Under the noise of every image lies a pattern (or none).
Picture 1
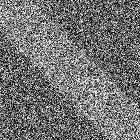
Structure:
a diagonal band
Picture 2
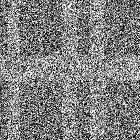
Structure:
bands of rows crossing bands of columns
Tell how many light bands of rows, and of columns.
1 and 3
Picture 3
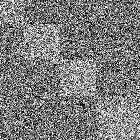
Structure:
blocks along the diagonal
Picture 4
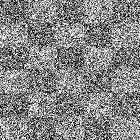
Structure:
a checkerboard
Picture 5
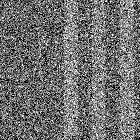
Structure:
bands of columns
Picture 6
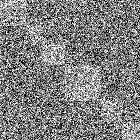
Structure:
blocks along the diagonal
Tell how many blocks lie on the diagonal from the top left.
6
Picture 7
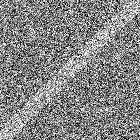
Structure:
a diagonal band
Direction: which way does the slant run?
bottom left to top right
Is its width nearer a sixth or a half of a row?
a sixth
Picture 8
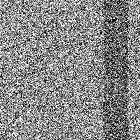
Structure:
one band of columns
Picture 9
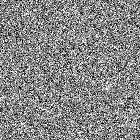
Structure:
only noise
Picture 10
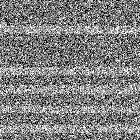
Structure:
bands of rows
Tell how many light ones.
5
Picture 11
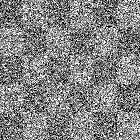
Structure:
a checkerboard
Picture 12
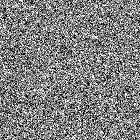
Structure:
only noise
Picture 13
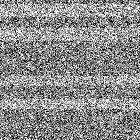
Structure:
bands of rows
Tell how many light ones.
4
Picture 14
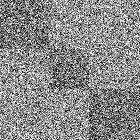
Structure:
blocks along the diagonal
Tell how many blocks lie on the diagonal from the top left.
3
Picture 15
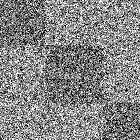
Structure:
blocks along the diagonal
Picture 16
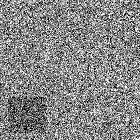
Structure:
one block
